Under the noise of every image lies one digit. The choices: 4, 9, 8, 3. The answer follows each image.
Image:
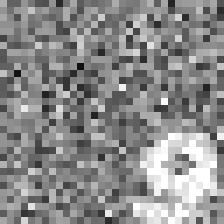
9
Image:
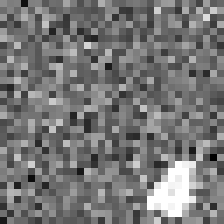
4
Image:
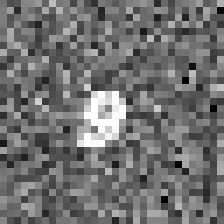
9
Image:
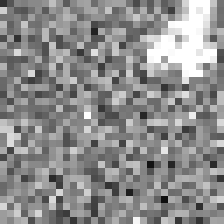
4
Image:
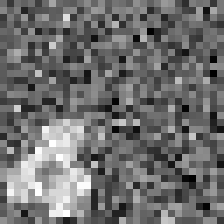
4
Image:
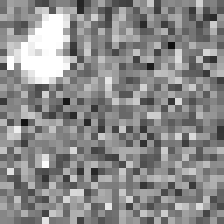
4
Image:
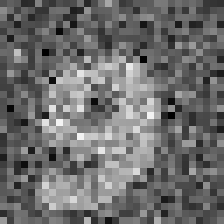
9
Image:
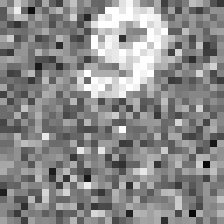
9
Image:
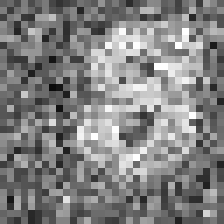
8
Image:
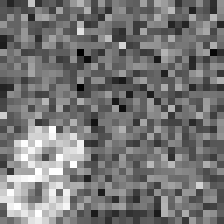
8
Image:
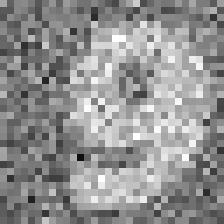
9
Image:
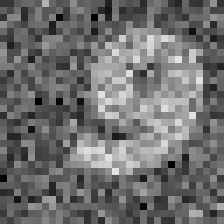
9
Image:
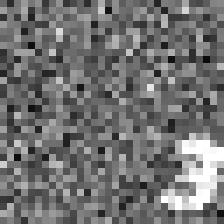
3
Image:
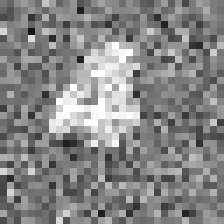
4
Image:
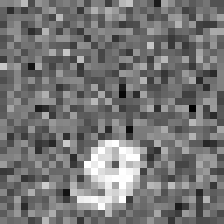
9
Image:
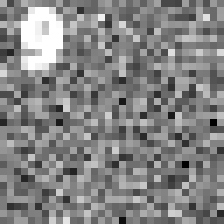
9
